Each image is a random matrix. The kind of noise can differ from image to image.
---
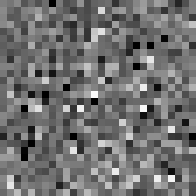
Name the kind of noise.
heavy tails
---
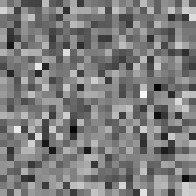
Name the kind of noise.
low rank plus noise
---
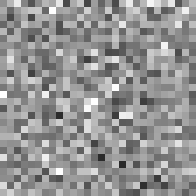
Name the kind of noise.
low rank plus noise
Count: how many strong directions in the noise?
five to eight
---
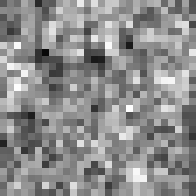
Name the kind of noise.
blotchy
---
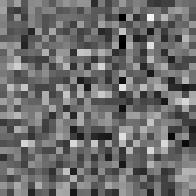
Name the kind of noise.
low rank plus noise
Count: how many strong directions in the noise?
three or four
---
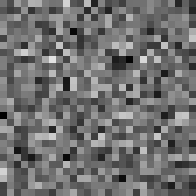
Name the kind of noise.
low rank plus noise
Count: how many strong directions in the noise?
five to eight
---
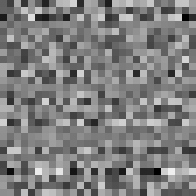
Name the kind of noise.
rows of uneven size
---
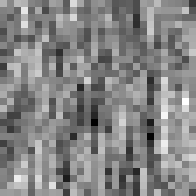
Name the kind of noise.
streaked along the columns
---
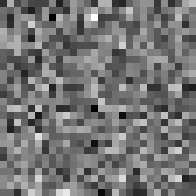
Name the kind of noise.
low rank plus noise
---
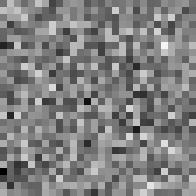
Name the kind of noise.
independent entries
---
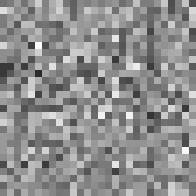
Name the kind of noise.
low rank plus noise
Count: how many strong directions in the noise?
five to eight
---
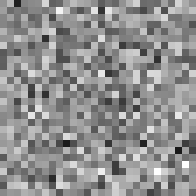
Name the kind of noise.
low rank plus noise
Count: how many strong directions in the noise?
five to eight
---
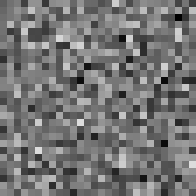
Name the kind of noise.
independent entries
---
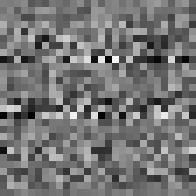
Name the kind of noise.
rows of uneven size
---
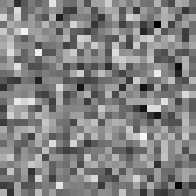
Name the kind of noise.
independent entries
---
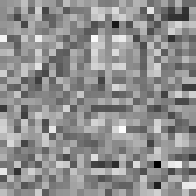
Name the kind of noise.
low rank plus noise
